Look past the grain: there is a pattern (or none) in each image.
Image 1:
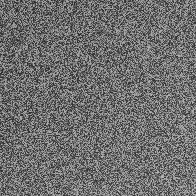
a smooth slope
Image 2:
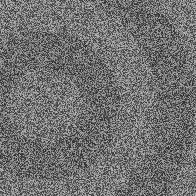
rings round one point
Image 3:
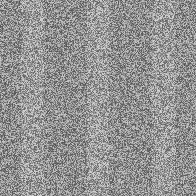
vertical stripes
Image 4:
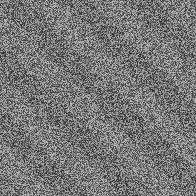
diagonal stripes
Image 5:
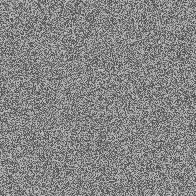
only noise
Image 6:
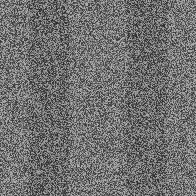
vertical stripes
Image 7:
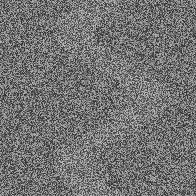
a wavy band
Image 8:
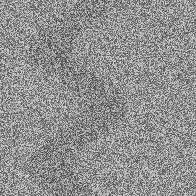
a wavy band
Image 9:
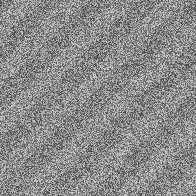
diagonal stripes
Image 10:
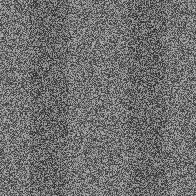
vertical stripes
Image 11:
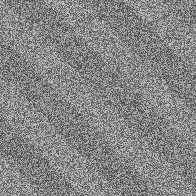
diagonal stripes
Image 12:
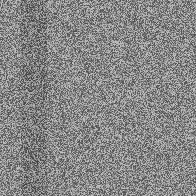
one vertical stripe
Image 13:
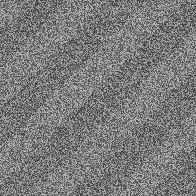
diagonal stripes
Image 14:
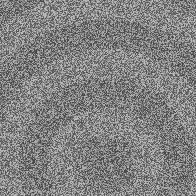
rings round one point
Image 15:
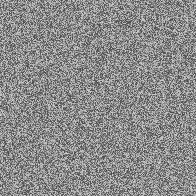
only noise
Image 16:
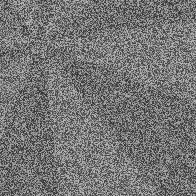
spokes from one point
